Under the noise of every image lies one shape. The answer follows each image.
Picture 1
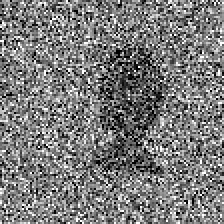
fish
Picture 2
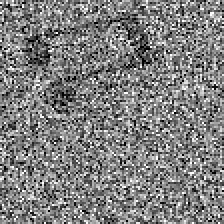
pair of musical notes
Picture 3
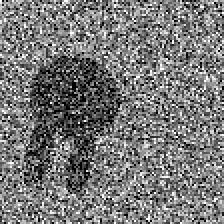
rabbit's head
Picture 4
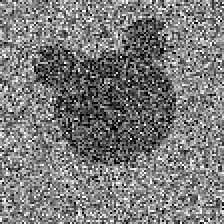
bear's head
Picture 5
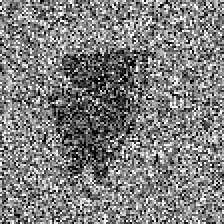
chess knight
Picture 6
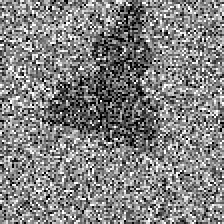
chess pawn
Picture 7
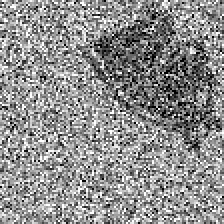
chess knight
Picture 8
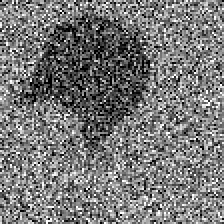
cat's head
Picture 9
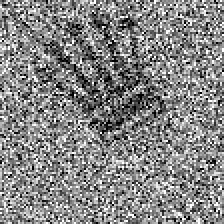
chess queen
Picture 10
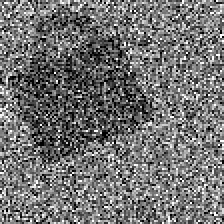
cup
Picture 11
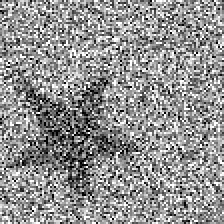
star
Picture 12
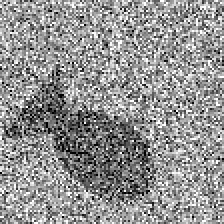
fish
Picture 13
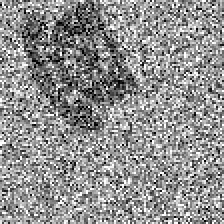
telephone
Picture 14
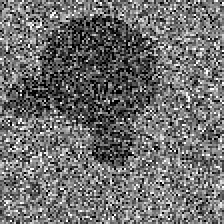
bear's head
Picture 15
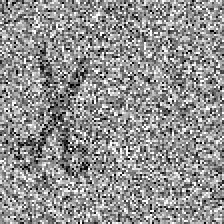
pair of scissors
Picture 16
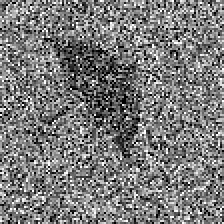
umbrella
